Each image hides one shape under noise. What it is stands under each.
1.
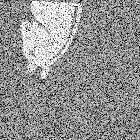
chess knight
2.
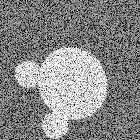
bear's head
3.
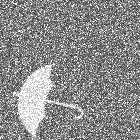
umbrella
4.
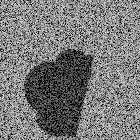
cloud
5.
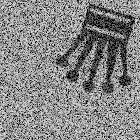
chess queen
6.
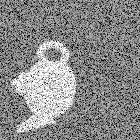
teapot
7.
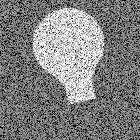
light bulb
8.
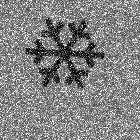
snowflake
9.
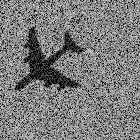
airplane
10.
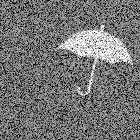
umbrella
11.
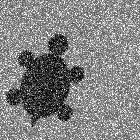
turtle
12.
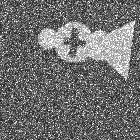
chess bishop
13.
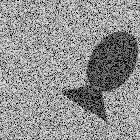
fish
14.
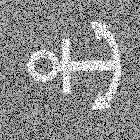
anchor
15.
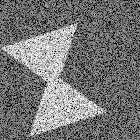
bow tie
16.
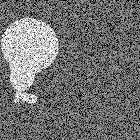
pear
